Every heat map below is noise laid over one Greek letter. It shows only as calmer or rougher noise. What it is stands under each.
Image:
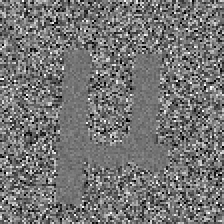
calm mu
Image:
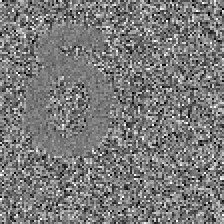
calm delta
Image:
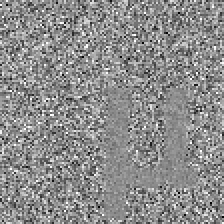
calm mu
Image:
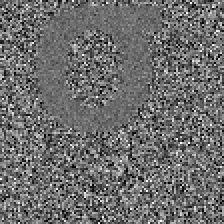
calm sigma
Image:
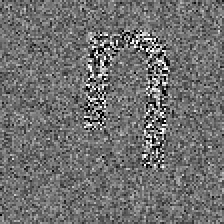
rough eta
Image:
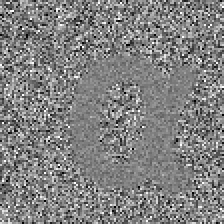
calm alpha
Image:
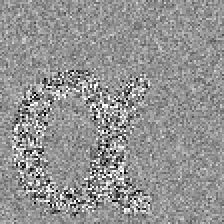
rough alpha
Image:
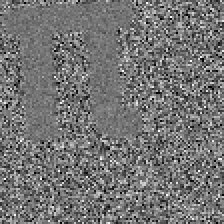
calm pi
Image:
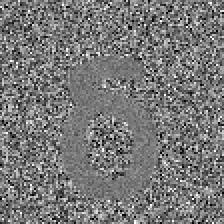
calm delta
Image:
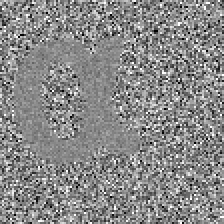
calm alpha
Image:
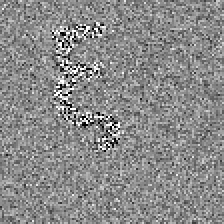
rough xi
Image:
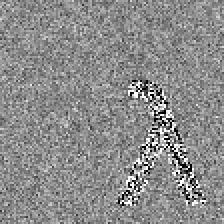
rough lambda
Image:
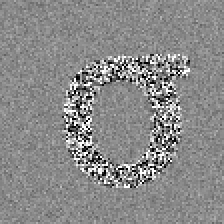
rough sigma
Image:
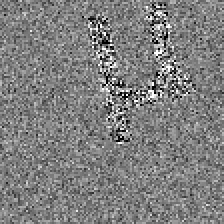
rough mu
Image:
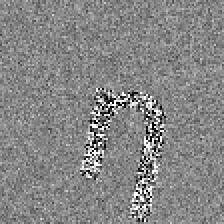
rough eta
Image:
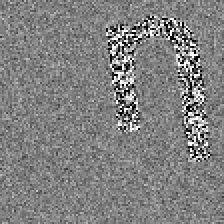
rough eta
